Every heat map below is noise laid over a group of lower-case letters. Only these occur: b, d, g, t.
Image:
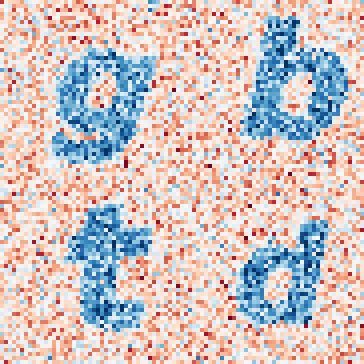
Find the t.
bottom left
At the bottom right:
d
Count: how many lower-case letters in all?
4
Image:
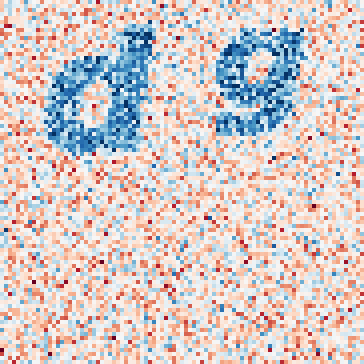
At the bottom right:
nothing
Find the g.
top right
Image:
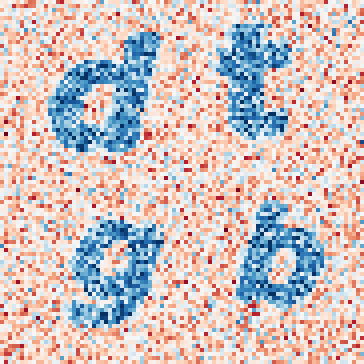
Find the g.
bottom left
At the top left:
d
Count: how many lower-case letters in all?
4
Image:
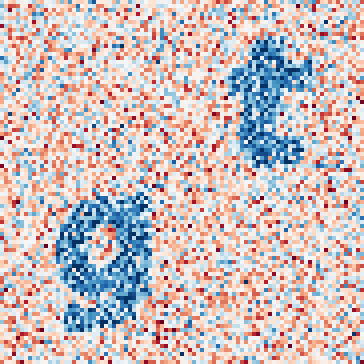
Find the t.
top right
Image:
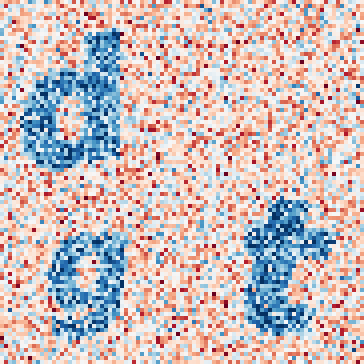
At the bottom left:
g
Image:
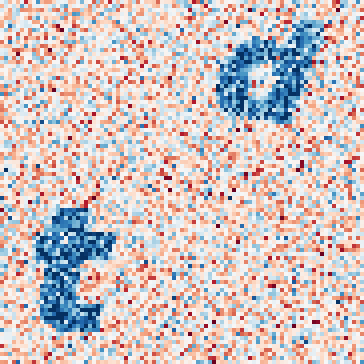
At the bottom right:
nothing
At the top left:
nothing
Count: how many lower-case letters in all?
2
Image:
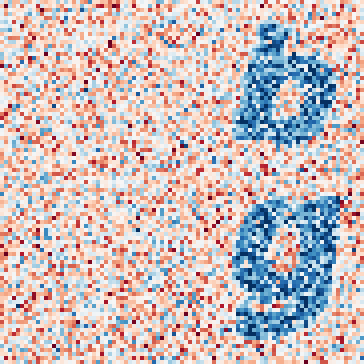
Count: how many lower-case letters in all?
2
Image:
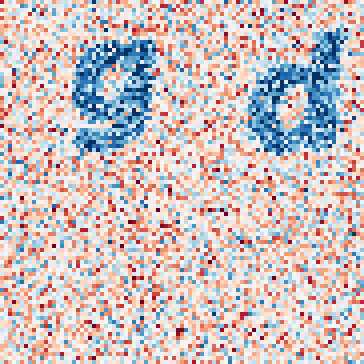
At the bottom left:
nothing
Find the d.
top right
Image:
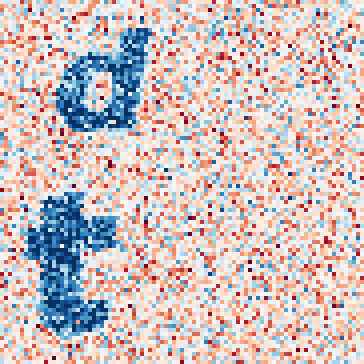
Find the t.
bottom left
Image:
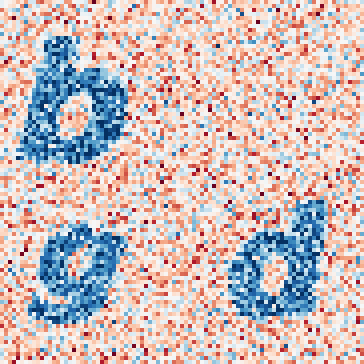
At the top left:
b
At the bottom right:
d
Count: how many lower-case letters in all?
3
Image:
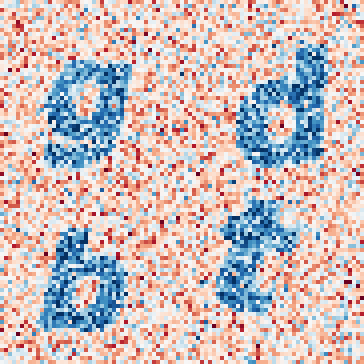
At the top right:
d
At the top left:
g
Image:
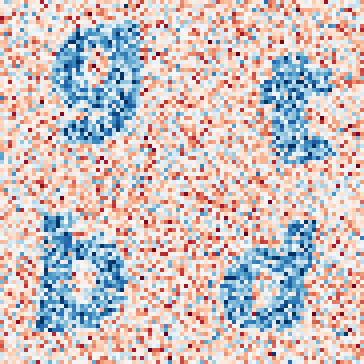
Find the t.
top right
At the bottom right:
d
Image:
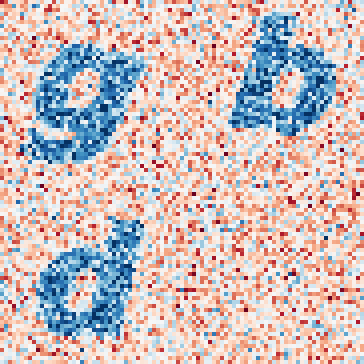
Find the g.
top left
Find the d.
bottom left
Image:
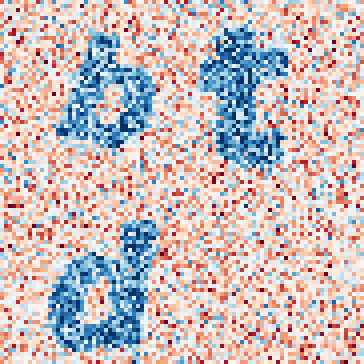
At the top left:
b
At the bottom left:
d
